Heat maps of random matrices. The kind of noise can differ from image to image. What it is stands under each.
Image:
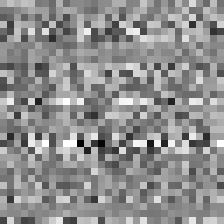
rows of uneven size
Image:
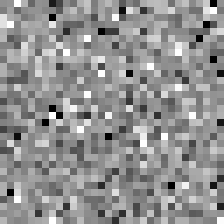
heavy tails
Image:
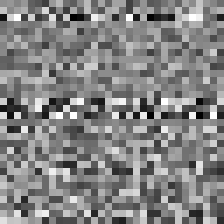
rows of uneven size
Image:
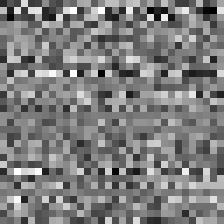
rows of uneven size
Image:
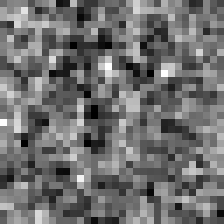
blotchy
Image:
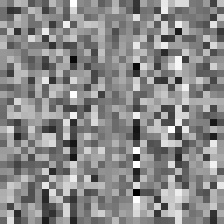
columns of uneven size
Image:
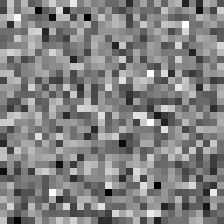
independent entries
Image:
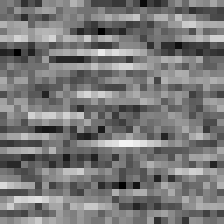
streaked along the rows
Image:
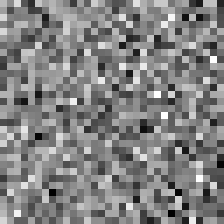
independent entries
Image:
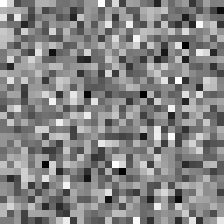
independent entries
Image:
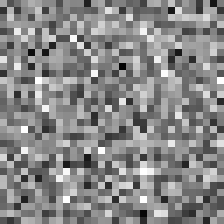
independent entries
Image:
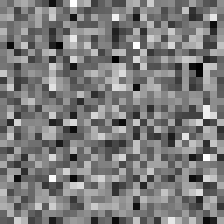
low rank plus noise
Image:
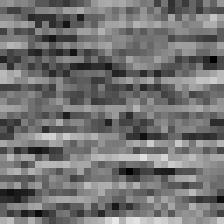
streaked along the rows
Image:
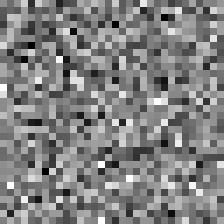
independent entries
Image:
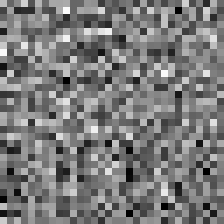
low rank plus noise
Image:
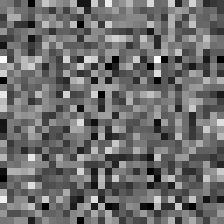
low rank plus noise
